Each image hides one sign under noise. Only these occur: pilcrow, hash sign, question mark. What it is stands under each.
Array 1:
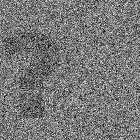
question mark
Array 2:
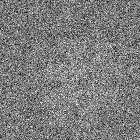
hash sign
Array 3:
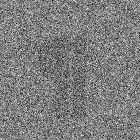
pilcrow
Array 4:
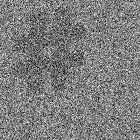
hash sign
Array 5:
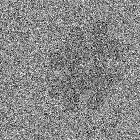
hash sign
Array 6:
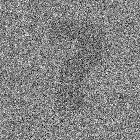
question mark
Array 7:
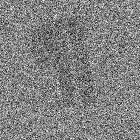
pilcrow
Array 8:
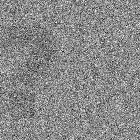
question mark
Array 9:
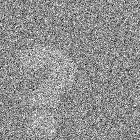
question mark
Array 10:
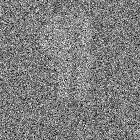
pilcrow
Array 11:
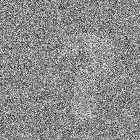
question mark
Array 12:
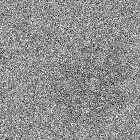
hash sign
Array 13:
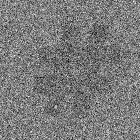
hash sign
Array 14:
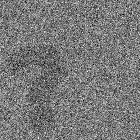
question mark
